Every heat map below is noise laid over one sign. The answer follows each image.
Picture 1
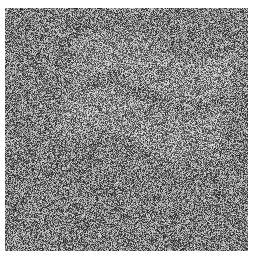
approximately sign
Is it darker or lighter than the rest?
lighter
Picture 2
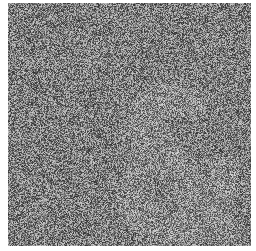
ampersand
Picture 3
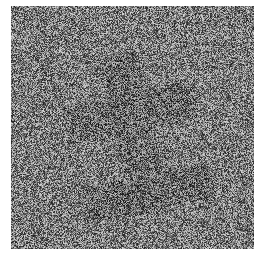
plus-minus sign
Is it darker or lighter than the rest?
darker
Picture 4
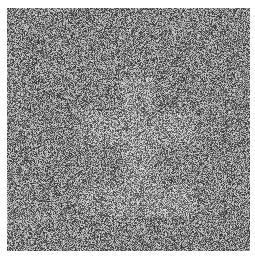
plus-minus sign
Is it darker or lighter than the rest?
lighter
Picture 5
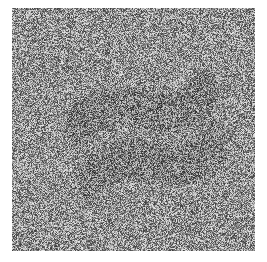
approximately sign
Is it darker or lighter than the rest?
darker
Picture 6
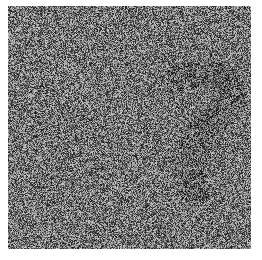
question mark
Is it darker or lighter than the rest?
darker
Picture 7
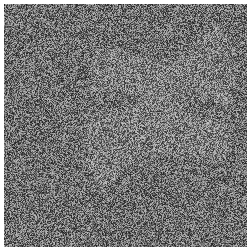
not-equal sign
